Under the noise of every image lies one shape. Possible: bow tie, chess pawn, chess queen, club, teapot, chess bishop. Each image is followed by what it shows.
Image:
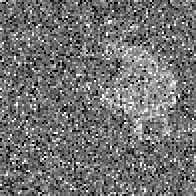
teapot
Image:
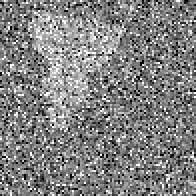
chess pawn
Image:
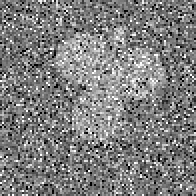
club
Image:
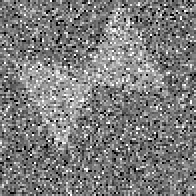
bow tie
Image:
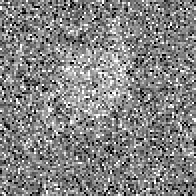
teapot
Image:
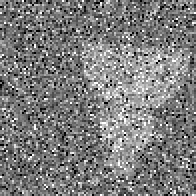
chess pawn
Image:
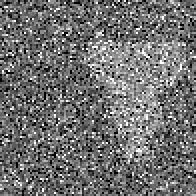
chess pawn
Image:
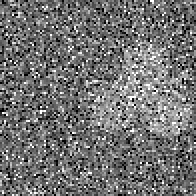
club
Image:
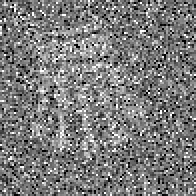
chess queen
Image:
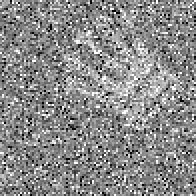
chess queen
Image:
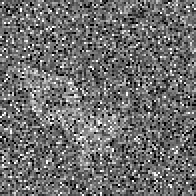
chess bishop
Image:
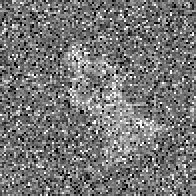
chess bishop
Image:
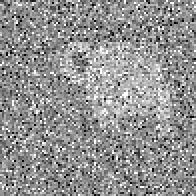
teapot
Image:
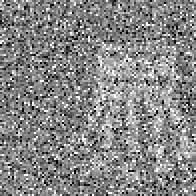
chess queen
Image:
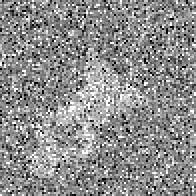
chess bishop
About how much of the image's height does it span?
two thirds
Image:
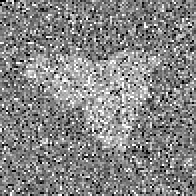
chess pawn
